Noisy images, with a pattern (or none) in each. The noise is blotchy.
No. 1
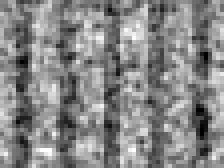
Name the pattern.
vertical stripes
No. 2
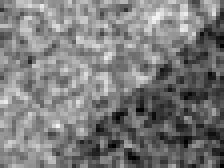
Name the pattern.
a sharp edge
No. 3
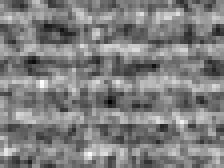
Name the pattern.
horizontal stripes
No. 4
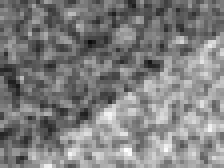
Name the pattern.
a sharp edge
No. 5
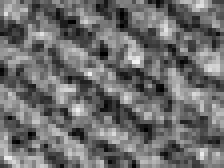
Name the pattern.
diagonal stripes
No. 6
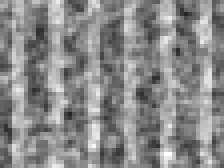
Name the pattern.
vertical stripes
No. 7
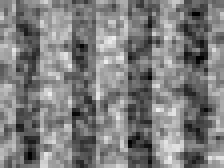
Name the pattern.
vertical stripes
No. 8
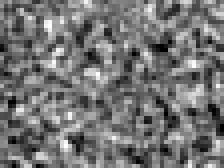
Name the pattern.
only noise
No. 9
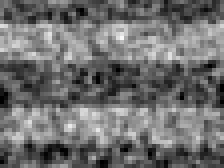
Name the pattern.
horizontal stripes
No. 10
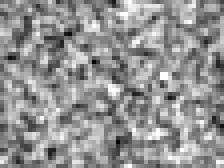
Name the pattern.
only noise
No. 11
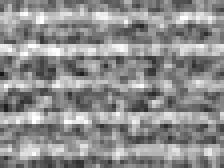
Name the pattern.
horizontal stripes
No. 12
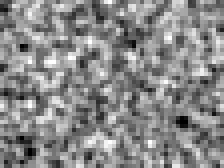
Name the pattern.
only noise
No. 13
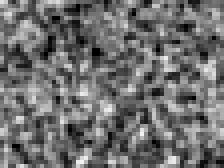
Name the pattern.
only noise
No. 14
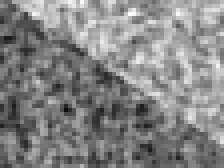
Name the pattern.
a sharp edge
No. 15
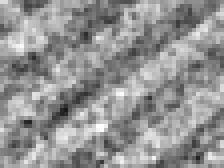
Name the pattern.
diagonal stripes
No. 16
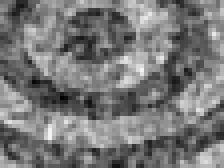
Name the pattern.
rings round one point
